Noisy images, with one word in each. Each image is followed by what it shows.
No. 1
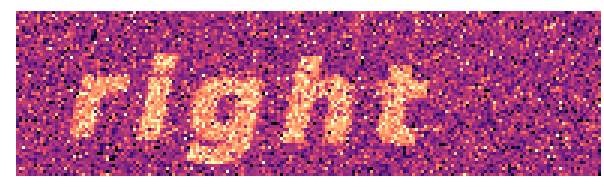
right
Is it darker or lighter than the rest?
lighter
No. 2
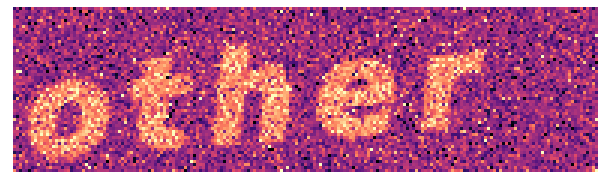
other
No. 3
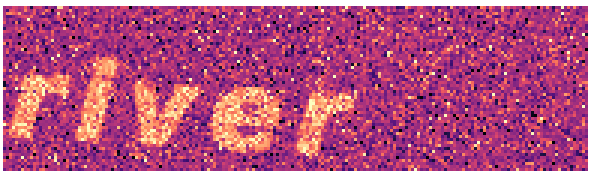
river
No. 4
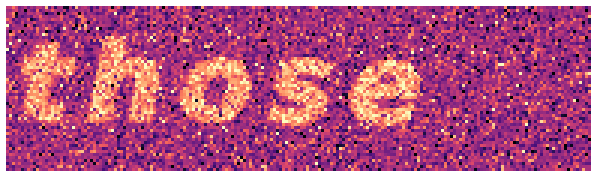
those
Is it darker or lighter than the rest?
lighter
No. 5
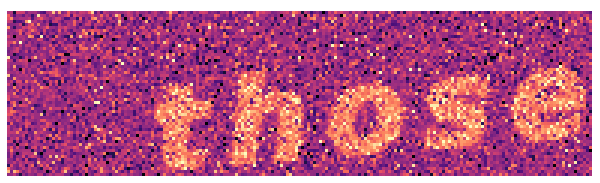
those
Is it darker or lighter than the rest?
lighter
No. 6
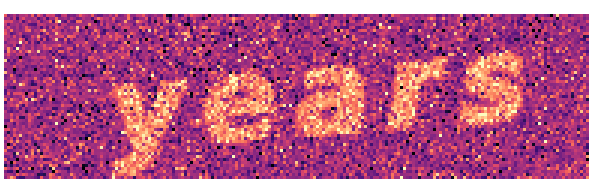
years
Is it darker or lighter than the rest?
lighter
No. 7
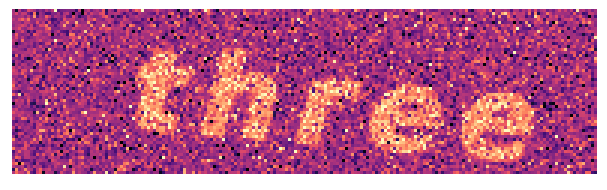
three
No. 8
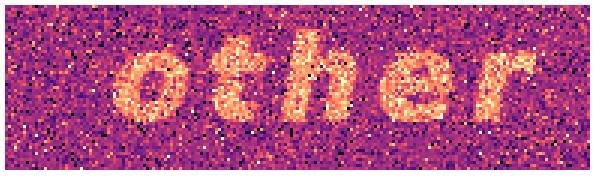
other
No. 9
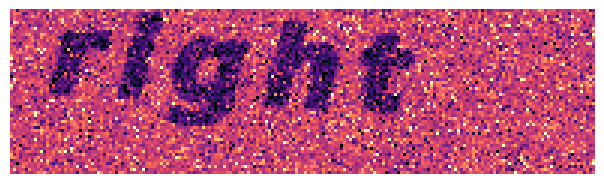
right
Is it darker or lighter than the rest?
darker
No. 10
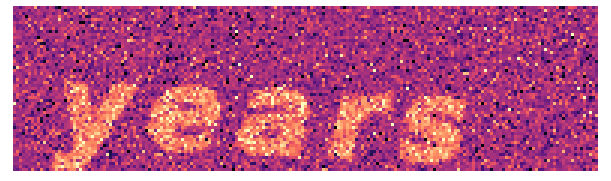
years
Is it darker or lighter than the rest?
lighter
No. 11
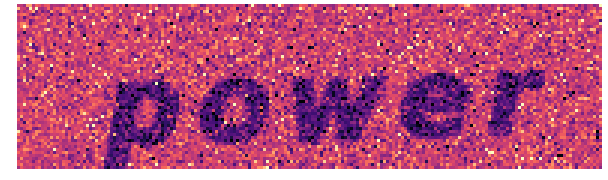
power
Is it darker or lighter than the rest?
darker
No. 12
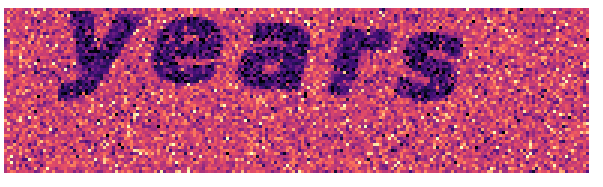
years
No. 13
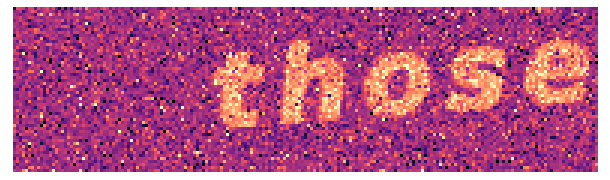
those
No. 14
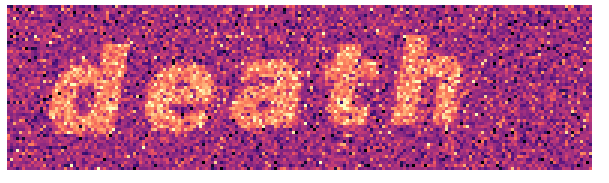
death
